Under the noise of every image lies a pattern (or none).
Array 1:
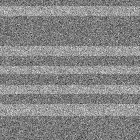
bands of rows
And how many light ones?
5
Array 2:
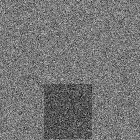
one block
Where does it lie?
bottom middle
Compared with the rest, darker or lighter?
darker
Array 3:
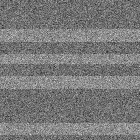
bands of rows
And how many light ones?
4
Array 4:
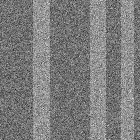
bands of columns
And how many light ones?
3
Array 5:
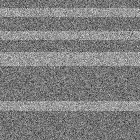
bands of rows
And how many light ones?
4
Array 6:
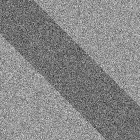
a diagonal band
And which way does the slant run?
top left to bottom right
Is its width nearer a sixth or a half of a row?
a half
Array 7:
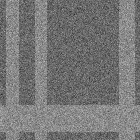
bands of rows crossing bands of columns
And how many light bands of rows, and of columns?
1 and 3
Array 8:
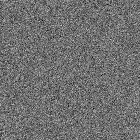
only noise
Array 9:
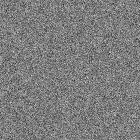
only noise
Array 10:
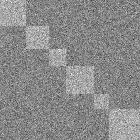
blocks along the diagonal
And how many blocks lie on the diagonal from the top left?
6
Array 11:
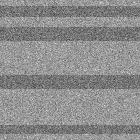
bands of rows
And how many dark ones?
4
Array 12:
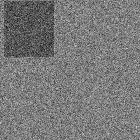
one block
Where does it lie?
top left
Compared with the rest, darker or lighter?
darker
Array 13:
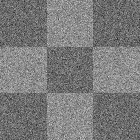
a checkerboard
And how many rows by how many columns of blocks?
3 by 3
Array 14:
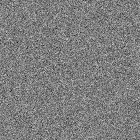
only noise
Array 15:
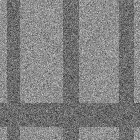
bands of rows crossing bands of columns
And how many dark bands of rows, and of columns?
1 and 3
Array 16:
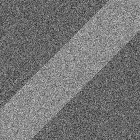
a diagonal band
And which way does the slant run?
bottom left to top right
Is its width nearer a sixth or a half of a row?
a half
